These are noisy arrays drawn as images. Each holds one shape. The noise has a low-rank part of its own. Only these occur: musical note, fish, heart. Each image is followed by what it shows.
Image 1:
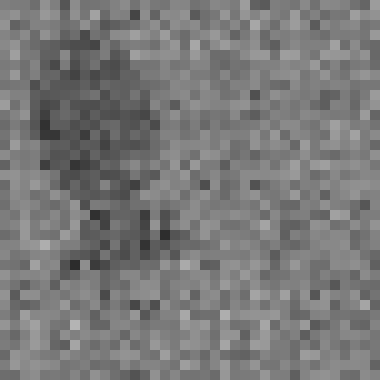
dark fish
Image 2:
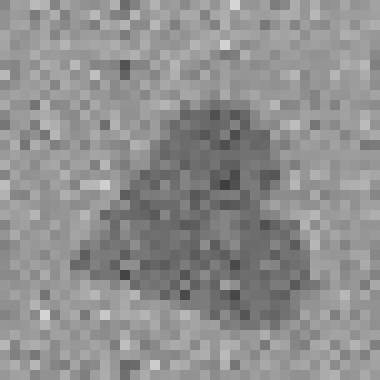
dark heart
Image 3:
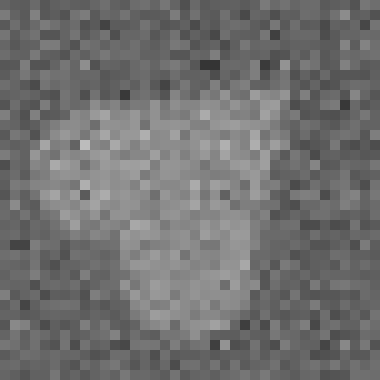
light heart
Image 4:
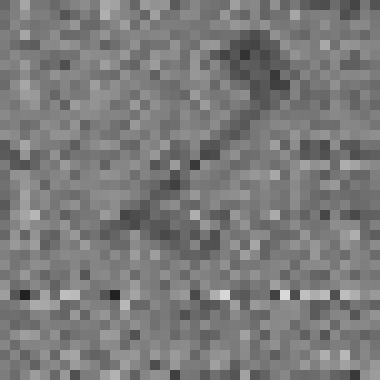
dark musical note
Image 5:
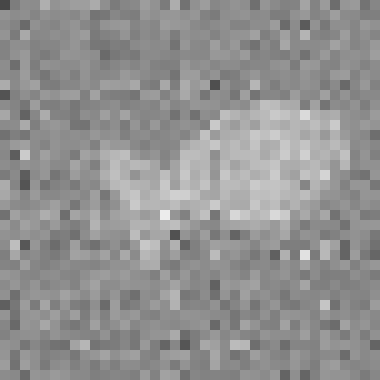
light fish
